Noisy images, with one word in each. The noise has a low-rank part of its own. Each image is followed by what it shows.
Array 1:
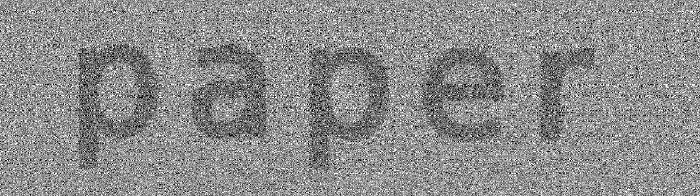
paper
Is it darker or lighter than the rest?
darker
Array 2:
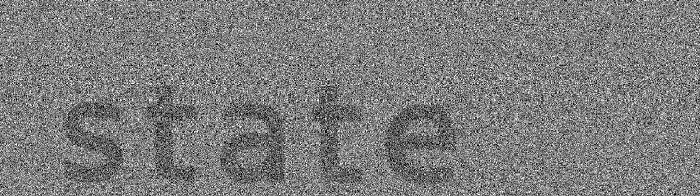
state
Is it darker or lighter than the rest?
darker
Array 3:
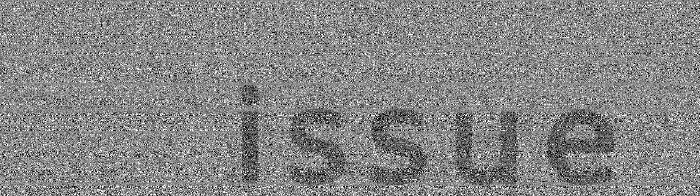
issue
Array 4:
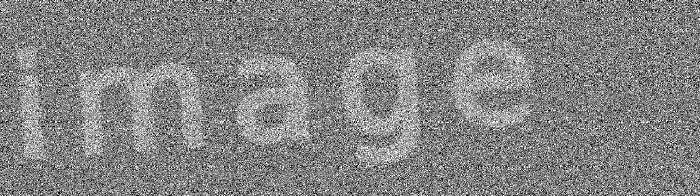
image
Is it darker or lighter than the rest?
lighter
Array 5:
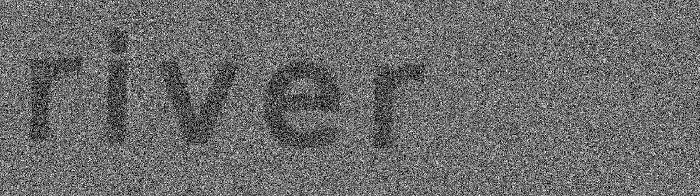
river
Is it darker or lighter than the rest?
darker
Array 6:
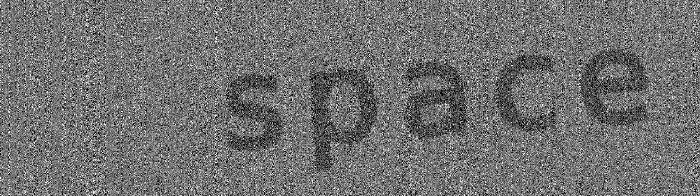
space
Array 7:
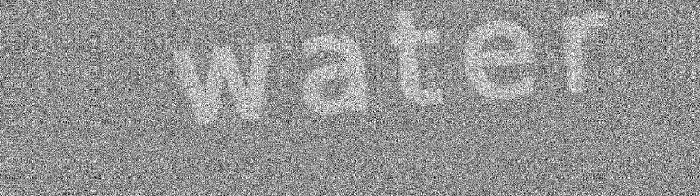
water
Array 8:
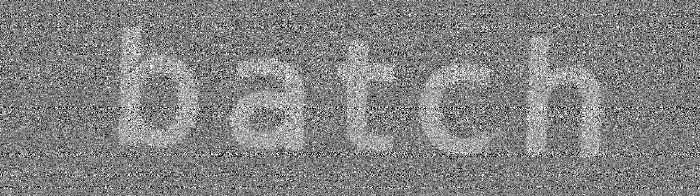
batch
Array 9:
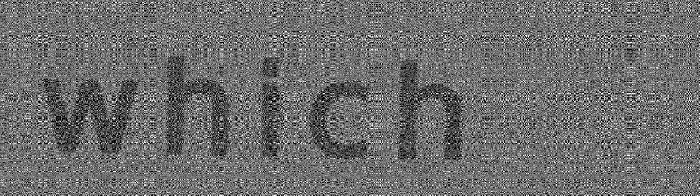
which
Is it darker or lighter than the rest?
darker
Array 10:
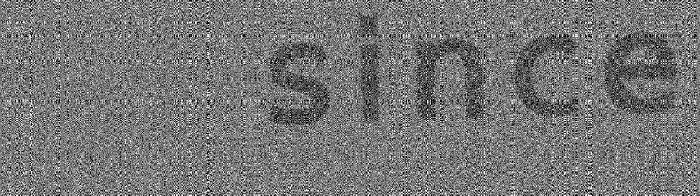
since
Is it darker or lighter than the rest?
darker
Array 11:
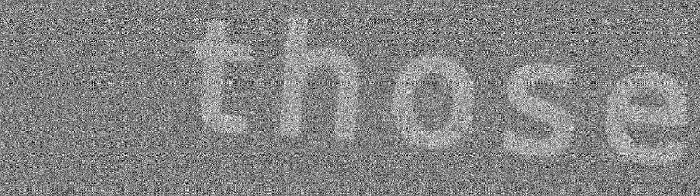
those
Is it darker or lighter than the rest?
lighter
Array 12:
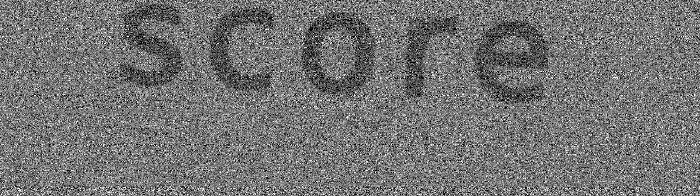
score
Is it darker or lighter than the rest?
darker
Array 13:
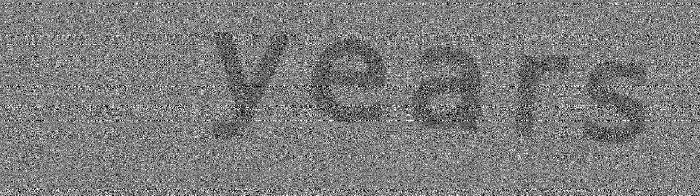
years
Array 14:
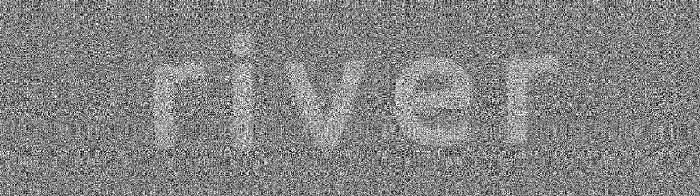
river
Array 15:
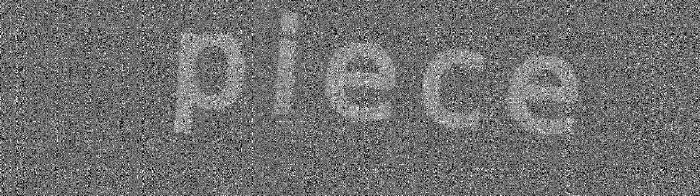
piece
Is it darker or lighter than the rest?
lighter
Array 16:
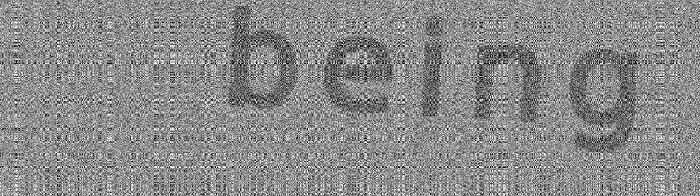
being
